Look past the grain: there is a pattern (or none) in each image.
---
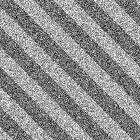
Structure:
diagonal stripes
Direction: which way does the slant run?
top left to bottom right
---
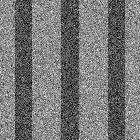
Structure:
vertical stripes
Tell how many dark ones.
3
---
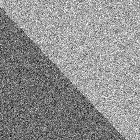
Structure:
a sharp edge
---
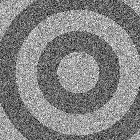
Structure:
rings round one point
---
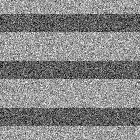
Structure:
horizontal stripes
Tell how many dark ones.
3
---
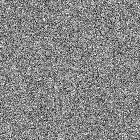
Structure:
only noise
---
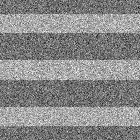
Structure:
horizontal stripes
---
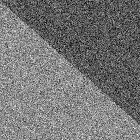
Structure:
a sharp edge
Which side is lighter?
bottom left
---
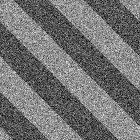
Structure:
diagonal stripes
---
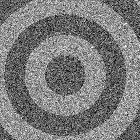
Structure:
rings round one point
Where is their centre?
centre
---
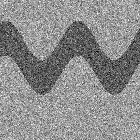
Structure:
a wavy band
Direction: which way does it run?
left to right
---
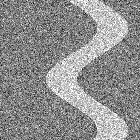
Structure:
a wavy band
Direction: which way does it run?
top to bottom
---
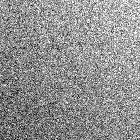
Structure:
a smooth slope
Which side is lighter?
top right
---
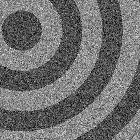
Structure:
rings round one point
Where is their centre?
top left
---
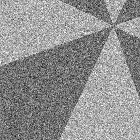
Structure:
spokes from one point
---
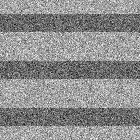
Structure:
horizontal stripes
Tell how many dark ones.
3
